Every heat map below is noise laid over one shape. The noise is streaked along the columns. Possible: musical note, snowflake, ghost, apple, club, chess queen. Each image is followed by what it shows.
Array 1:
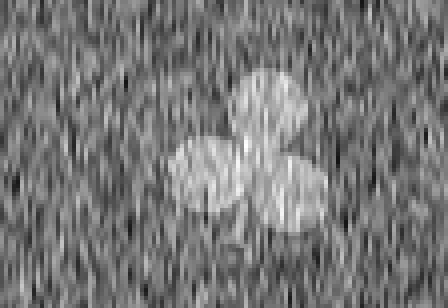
club
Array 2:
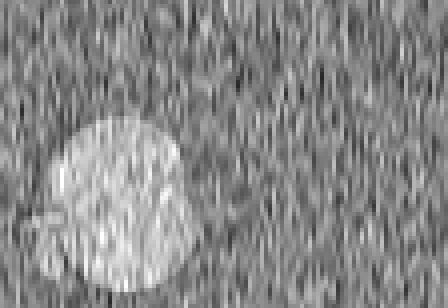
apple
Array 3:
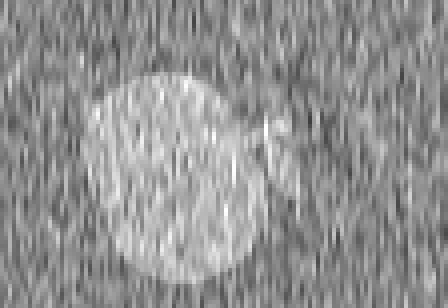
apple
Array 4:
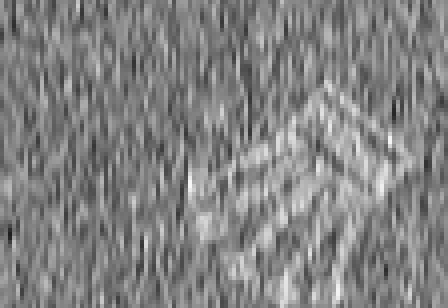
chess queen
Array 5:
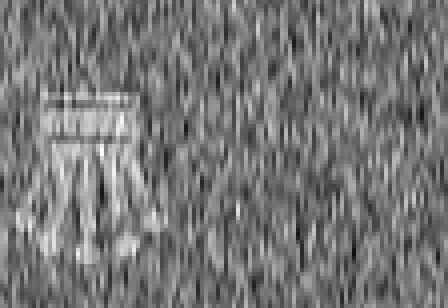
chess queen
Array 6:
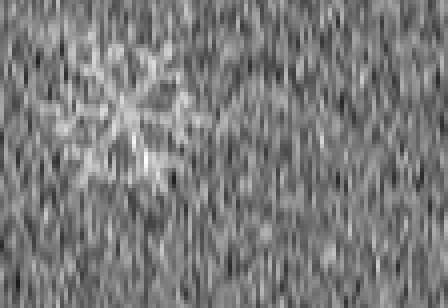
snowflake
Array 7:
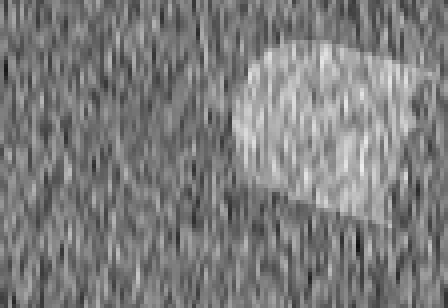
ghost
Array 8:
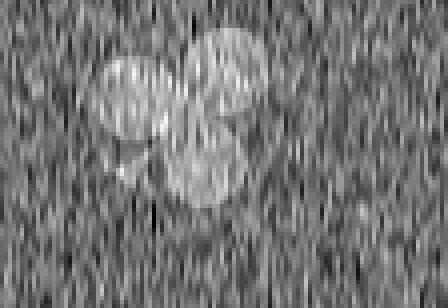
club
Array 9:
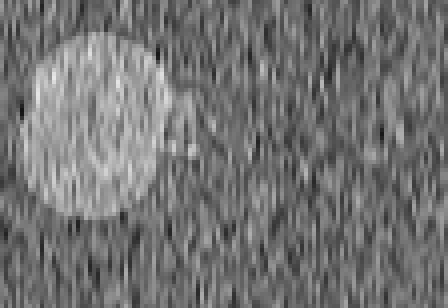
apple
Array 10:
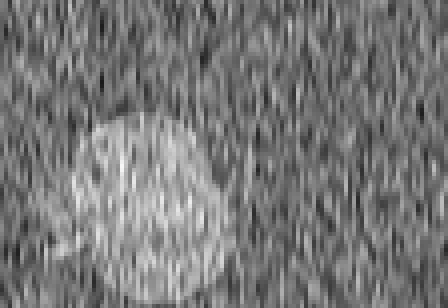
apple
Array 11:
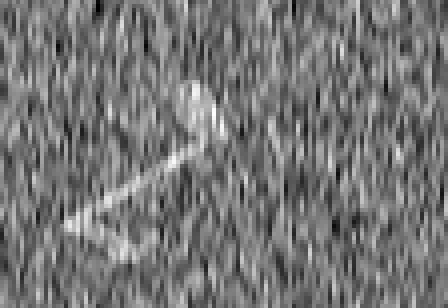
musical note
